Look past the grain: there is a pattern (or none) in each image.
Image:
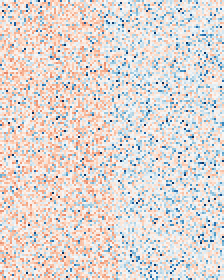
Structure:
a sharp edge
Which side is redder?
left
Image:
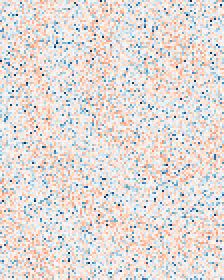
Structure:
rings round one point
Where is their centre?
top right
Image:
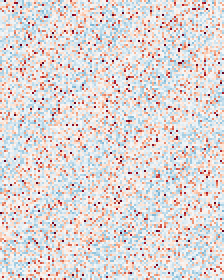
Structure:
diagonal stripes
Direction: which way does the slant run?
bottom left to top right
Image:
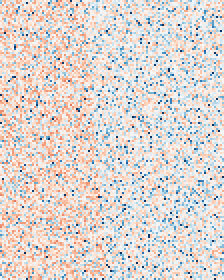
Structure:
a sharp edge
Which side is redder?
left
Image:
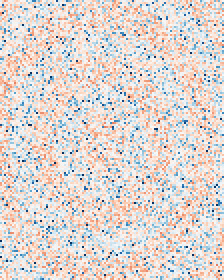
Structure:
rings round one point
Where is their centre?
centre
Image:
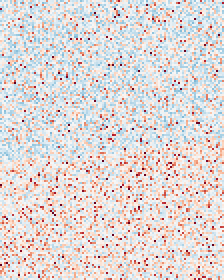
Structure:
a sharp edge
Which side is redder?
bottom
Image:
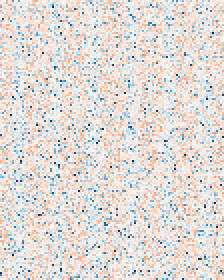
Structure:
vertical stripes
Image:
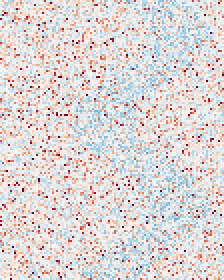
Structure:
a wavy band
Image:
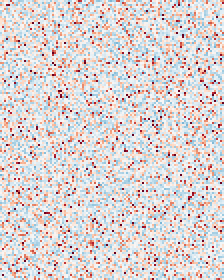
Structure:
only noise
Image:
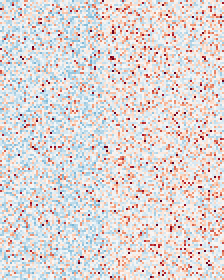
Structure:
a sharp edge
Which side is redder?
right
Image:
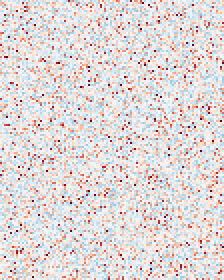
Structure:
only noise
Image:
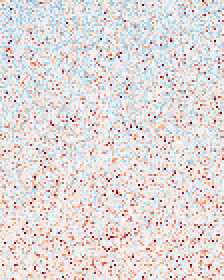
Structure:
a smooth slope
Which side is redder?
bottom
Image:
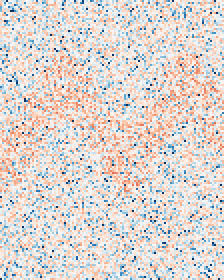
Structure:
a wavy band
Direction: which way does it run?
left to right
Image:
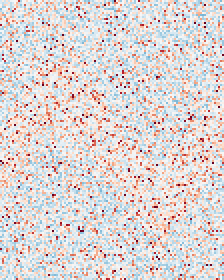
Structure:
a wavy band
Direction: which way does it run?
left to right
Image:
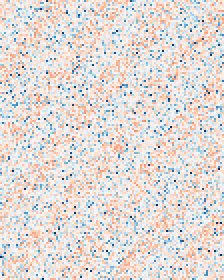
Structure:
diagonal stripes
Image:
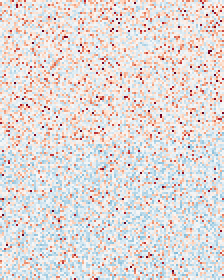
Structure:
a sharp edge
